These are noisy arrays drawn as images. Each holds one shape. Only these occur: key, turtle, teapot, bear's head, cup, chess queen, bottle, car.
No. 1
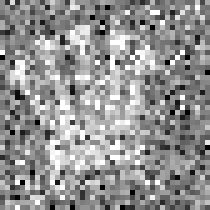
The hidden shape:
chess queen
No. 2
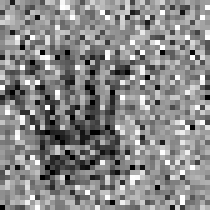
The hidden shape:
chess queen
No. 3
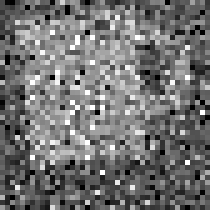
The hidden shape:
cup
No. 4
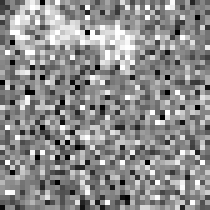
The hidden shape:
key
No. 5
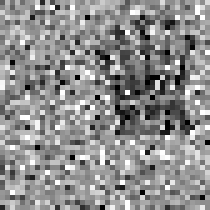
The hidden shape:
chess queen
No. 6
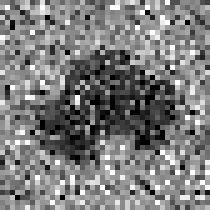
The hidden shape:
car
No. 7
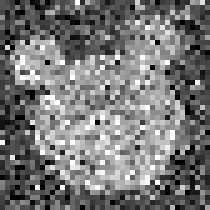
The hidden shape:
bear's head
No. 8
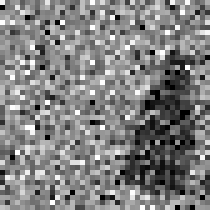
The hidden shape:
bottle
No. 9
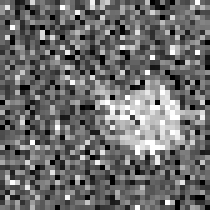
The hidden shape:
teapot
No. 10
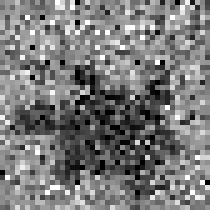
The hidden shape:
turtle
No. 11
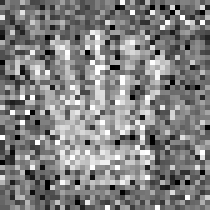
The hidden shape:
chess queen
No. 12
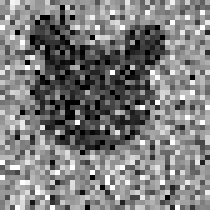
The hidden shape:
bear's head
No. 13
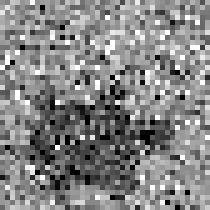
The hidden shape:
turtle
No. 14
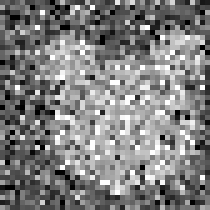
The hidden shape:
bear's head
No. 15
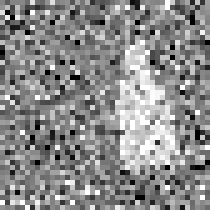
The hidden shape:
bottle
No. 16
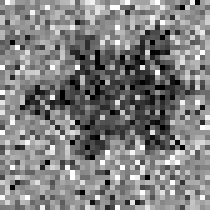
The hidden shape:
turtle
